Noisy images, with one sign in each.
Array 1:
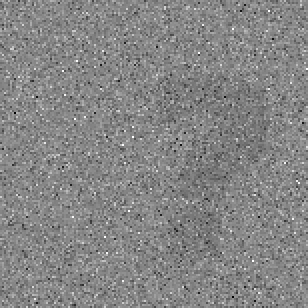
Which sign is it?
question mark
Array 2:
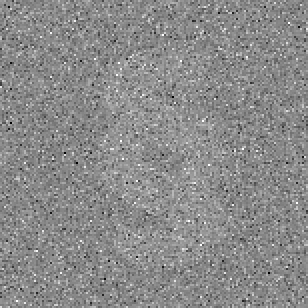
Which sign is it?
section sign
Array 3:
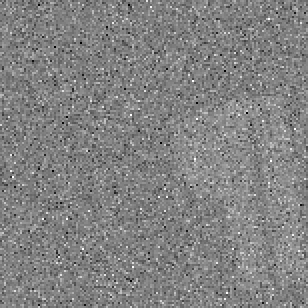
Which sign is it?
pilcrow
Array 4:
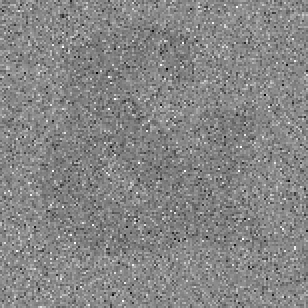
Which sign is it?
ampersand
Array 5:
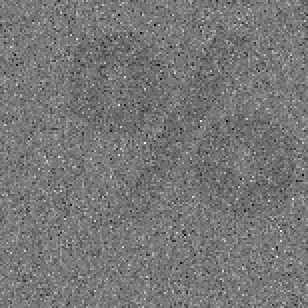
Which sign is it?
percent sign
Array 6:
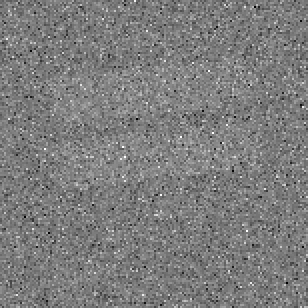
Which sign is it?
equals sign
